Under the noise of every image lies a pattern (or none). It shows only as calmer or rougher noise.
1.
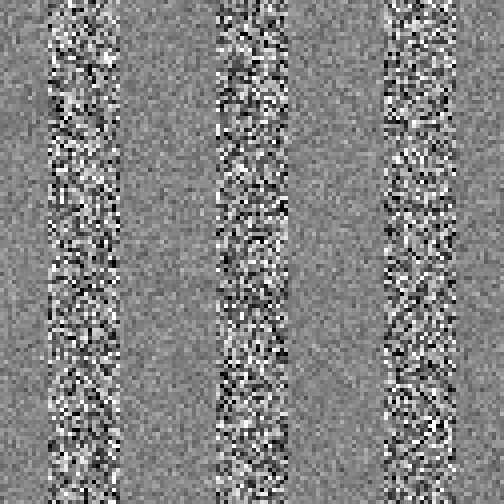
vertical stripes
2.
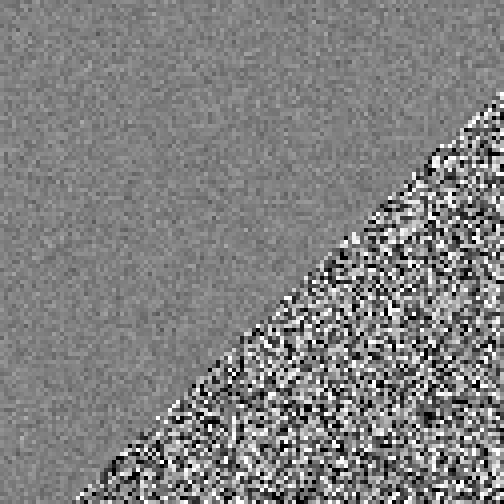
a sharp edge
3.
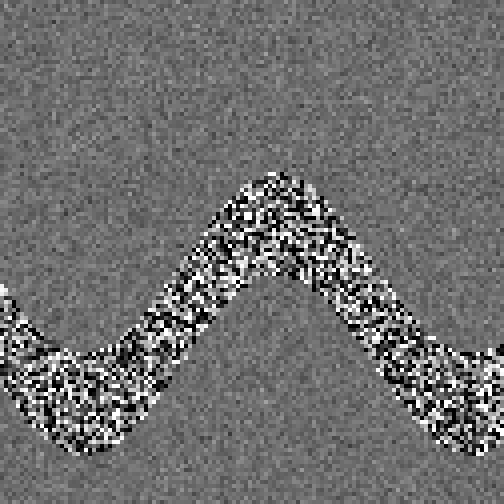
a wavy band
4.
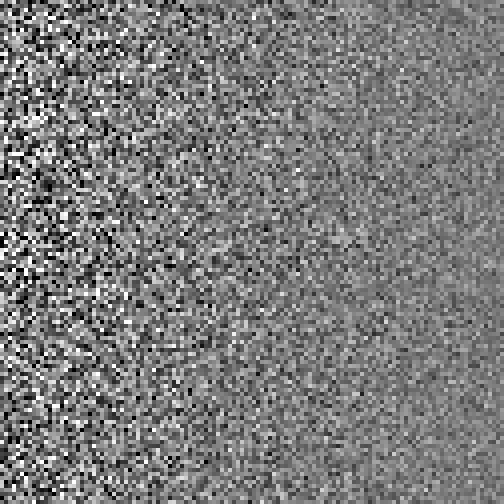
a smooth slope
